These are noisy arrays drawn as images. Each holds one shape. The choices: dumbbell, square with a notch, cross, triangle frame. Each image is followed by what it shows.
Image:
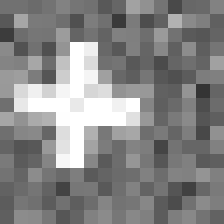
cross
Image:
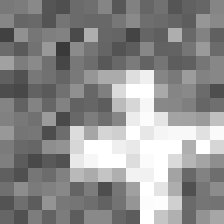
cross
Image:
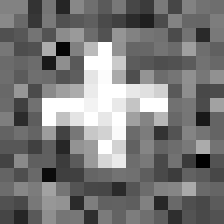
cross
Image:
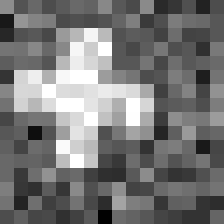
cross
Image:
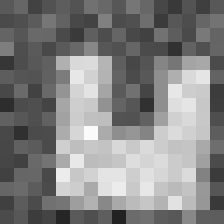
square with a notch
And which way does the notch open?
up
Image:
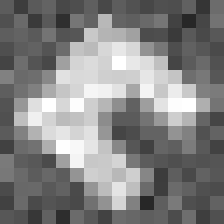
square with a notch
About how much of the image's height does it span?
nearly all
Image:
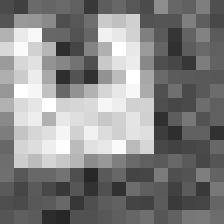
square with a notch
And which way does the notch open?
up
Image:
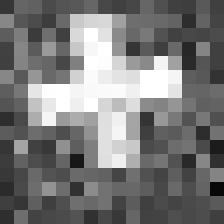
cross
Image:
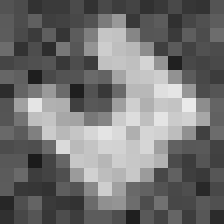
square with a notch
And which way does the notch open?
up and left
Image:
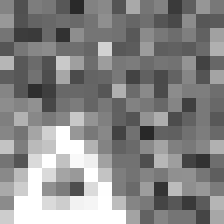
triangle frame
